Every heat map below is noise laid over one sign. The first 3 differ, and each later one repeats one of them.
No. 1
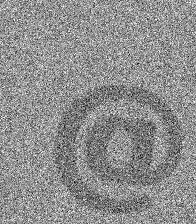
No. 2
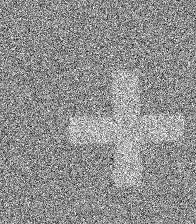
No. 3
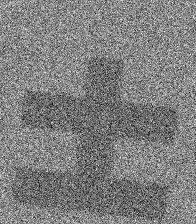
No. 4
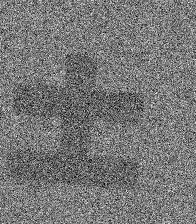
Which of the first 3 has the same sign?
3
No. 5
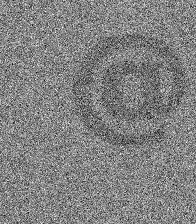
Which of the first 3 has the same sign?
1
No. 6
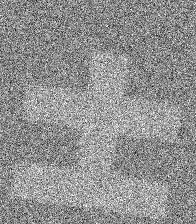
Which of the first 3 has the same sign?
3
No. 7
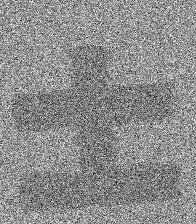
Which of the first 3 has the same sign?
3
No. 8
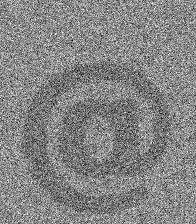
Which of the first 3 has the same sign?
1
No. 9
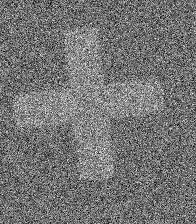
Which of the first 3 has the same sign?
2
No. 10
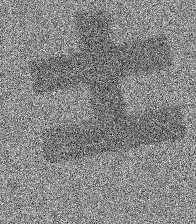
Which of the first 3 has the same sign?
3
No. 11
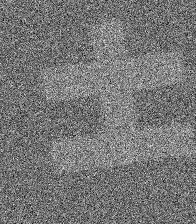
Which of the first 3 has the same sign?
3
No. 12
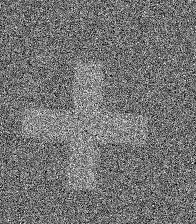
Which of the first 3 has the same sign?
2
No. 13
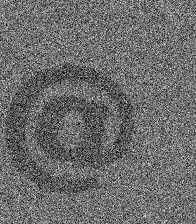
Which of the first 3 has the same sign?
1
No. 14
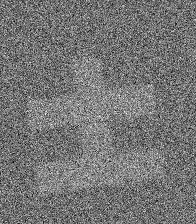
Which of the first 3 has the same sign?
3
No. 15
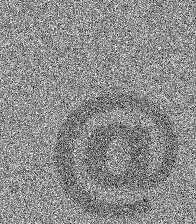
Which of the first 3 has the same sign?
1
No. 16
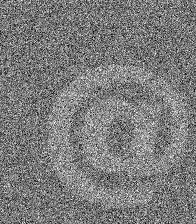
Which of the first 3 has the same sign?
1
